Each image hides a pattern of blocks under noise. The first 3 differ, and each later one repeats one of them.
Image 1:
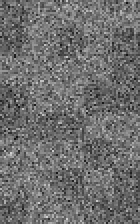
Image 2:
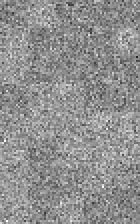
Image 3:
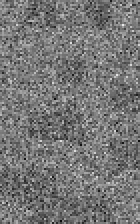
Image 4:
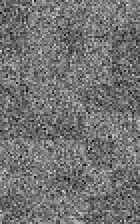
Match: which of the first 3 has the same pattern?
1
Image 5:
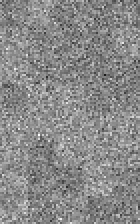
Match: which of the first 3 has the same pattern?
2
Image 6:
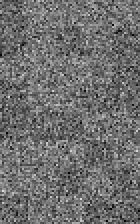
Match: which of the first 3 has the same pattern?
1
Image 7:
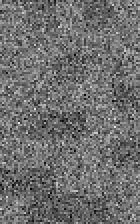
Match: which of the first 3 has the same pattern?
3
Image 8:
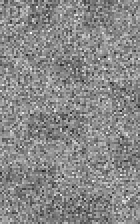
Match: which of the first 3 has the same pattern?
3
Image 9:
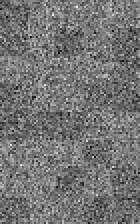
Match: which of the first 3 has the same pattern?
1
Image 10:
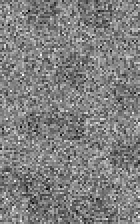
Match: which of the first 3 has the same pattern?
3
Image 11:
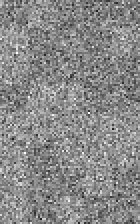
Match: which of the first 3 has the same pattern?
2
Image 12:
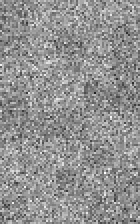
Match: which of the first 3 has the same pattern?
1
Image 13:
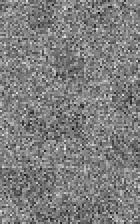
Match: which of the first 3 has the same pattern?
3
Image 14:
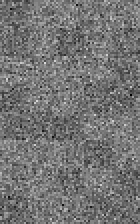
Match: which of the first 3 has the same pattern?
1
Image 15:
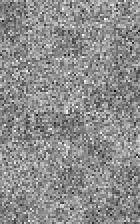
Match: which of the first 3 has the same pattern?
1
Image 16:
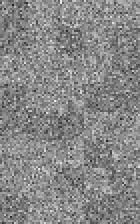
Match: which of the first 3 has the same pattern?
1
